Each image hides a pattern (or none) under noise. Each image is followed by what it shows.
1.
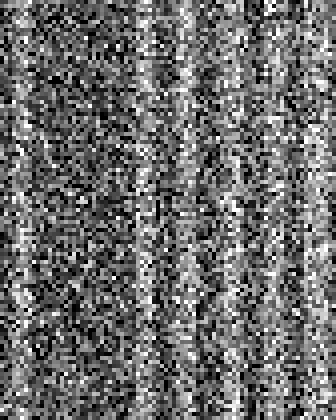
bands of columns
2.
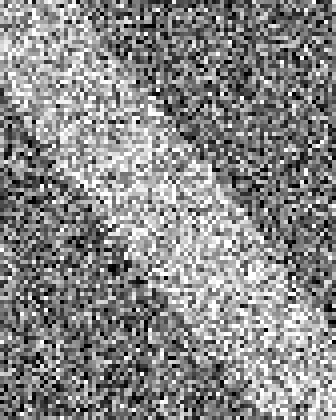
a diagonal band
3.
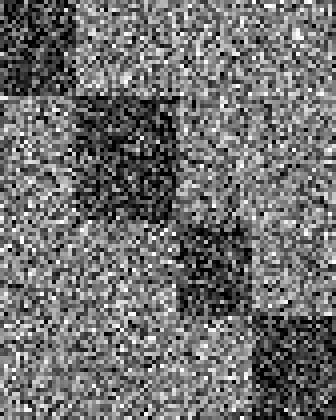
blocks along the diagonal
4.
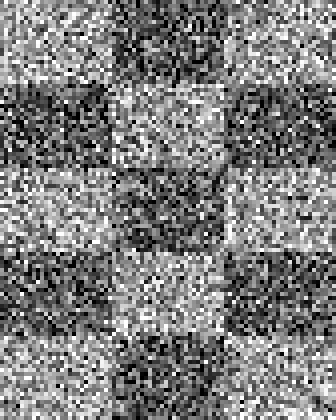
a checkerboard
